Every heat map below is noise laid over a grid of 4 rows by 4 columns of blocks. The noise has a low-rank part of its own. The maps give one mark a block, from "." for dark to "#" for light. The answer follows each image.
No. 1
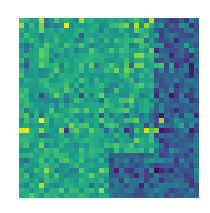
###.
###.
###.
##..
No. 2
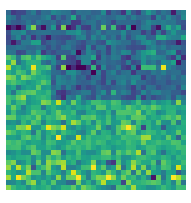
....
#...
####
####
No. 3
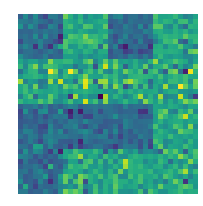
.#.#
####
...#
.###
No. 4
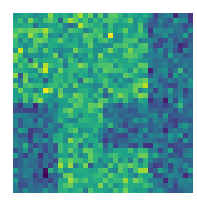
###.
###.
.#..
.##.
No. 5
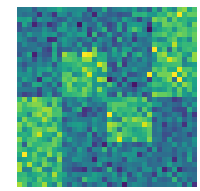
...#
.#.#
#.#.
#...
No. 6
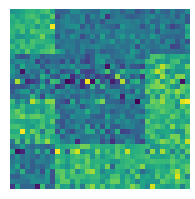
#...
...#
#..#
.###
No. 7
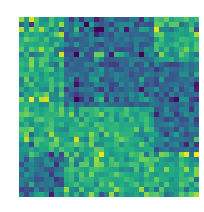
#..#
#...
###.
.###
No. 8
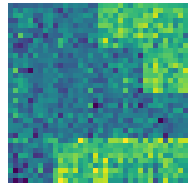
..##
...#
....
.###
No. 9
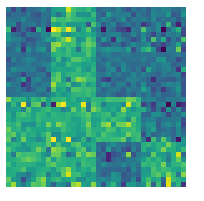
.#..
.#..
###.
##.#
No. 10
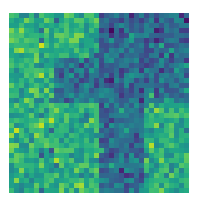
##..
#...
##.#
##.#
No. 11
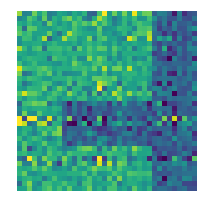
###.
###.
#...
###.
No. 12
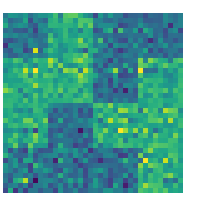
.#..
##.#
#.##
...#
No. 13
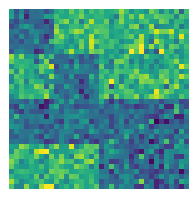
.###
#.##
....
##..
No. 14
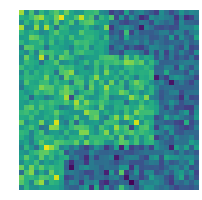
##..
###.
###.
#...
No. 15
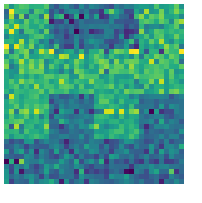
#..#
####
#.#.
....
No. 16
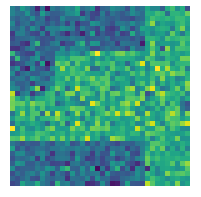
...#
.###
####
...#
